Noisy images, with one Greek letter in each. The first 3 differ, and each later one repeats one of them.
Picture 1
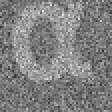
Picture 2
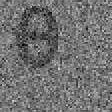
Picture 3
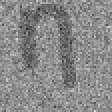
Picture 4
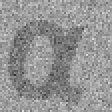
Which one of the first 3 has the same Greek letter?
1
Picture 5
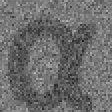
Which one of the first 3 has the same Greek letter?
1
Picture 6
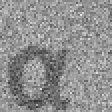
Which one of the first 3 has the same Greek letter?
1
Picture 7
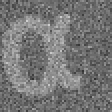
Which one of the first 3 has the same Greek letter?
1
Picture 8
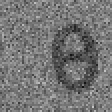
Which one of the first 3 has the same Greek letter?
2
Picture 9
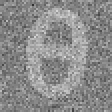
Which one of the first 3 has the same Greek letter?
2
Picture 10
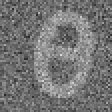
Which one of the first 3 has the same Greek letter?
2
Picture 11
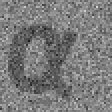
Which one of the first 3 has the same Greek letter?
1
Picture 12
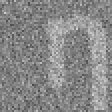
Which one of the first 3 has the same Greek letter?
3
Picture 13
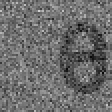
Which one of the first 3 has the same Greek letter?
2
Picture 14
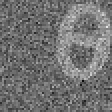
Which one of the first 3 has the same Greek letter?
2
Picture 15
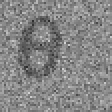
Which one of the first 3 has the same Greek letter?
2
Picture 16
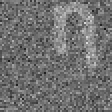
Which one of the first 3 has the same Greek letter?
3
